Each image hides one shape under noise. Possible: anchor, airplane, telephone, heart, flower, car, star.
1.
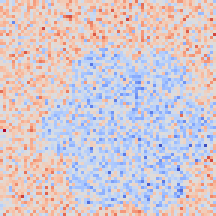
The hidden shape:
flower
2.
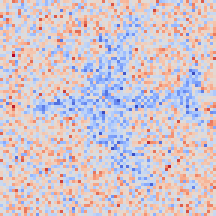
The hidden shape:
airplane
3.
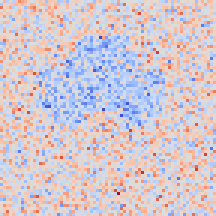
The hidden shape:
car
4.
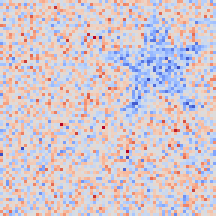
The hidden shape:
star
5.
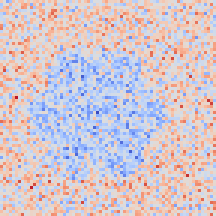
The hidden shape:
flower
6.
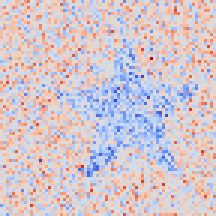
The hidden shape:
star
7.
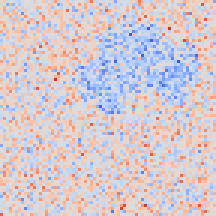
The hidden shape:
car
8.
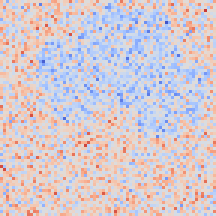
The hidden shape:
car
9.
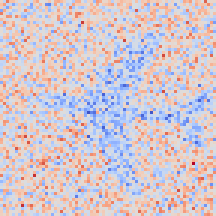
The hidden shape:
airplane
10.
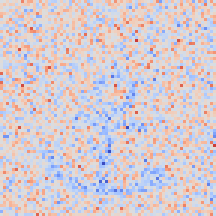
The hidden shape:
anchor
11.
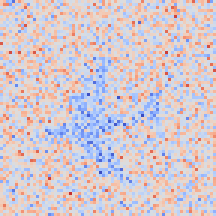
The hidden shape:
airplane
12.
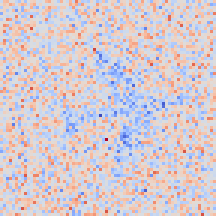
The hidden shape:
airplane
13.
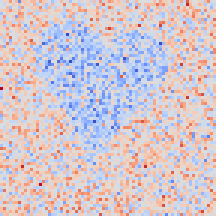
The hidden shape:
heart
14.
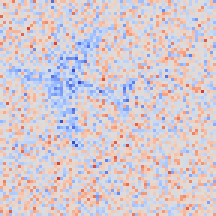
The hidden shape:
airplane
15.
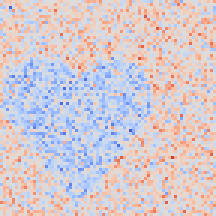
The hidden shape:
heart
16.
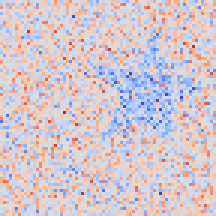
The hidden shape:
star
